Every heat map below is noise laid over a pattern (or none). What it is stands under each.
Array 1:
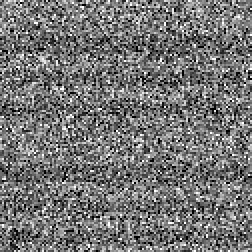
bands of rows
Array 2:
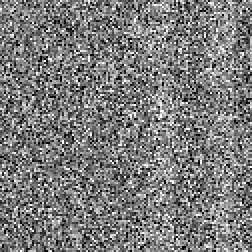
bands of columns
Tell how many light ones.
2
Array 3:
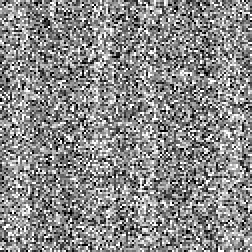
bands of columns
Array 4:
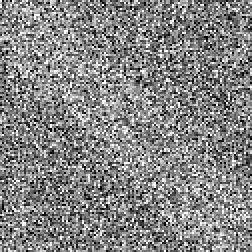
a diagonal band
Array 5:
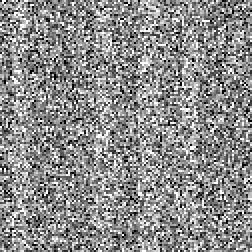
bands of columns
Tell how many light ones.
4
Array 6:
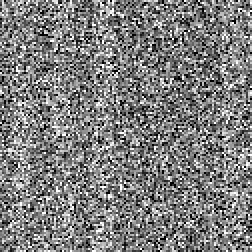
bands of columns
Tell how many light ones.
4
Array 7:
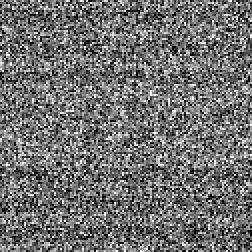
bands of rows
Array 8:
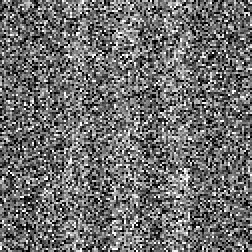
bands of columns
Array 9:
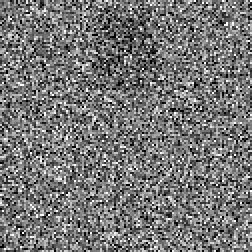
one block
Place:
top middle
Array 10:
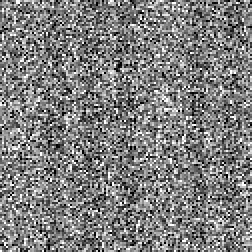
bands of columns
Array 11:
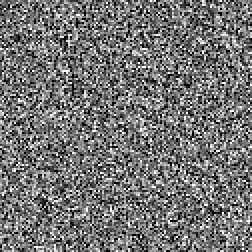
only noise
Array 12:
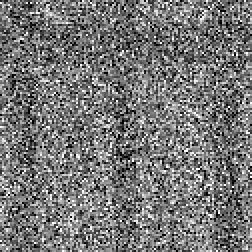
bands of rows crossing bands of columns
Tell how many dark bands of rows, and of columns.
1 and 3
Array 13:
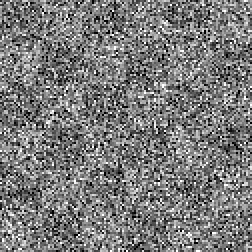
a checkerboard
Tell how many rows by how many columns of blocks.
6 by 6
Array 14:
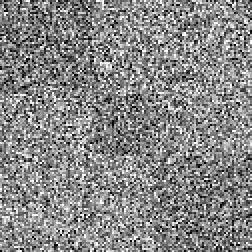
blocks along the diagonal
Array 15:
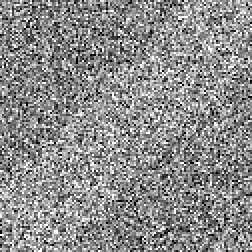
a diagonal band
